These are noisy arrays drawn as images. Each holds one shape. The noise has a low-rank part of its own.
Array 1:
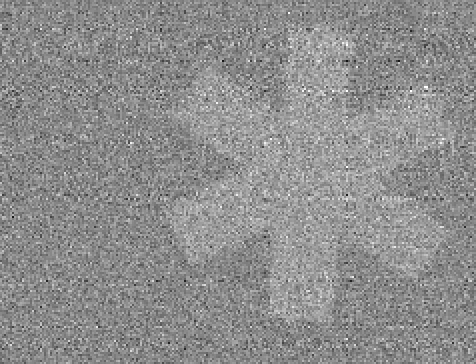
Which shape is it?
asterisk
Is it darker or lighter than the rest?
lighter
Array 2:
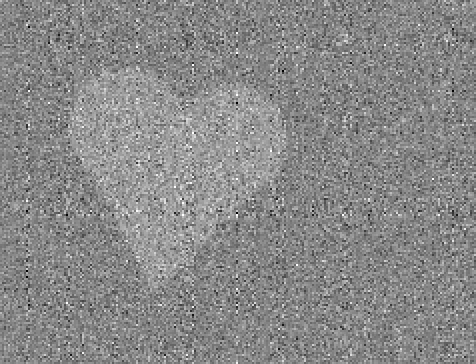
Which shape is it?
heart
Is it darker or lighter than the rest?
lighter
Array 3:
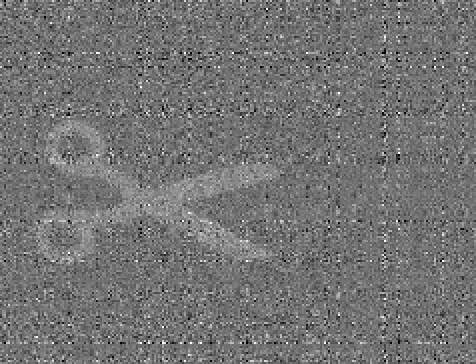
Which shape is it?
pair of scissors
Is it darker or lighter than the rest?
lighter
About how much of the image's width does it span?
half
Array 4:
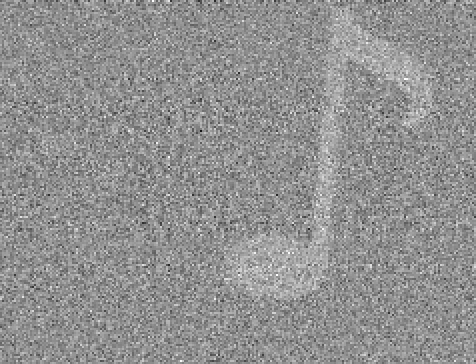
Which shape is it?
musical note
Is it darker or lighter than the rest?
lighter
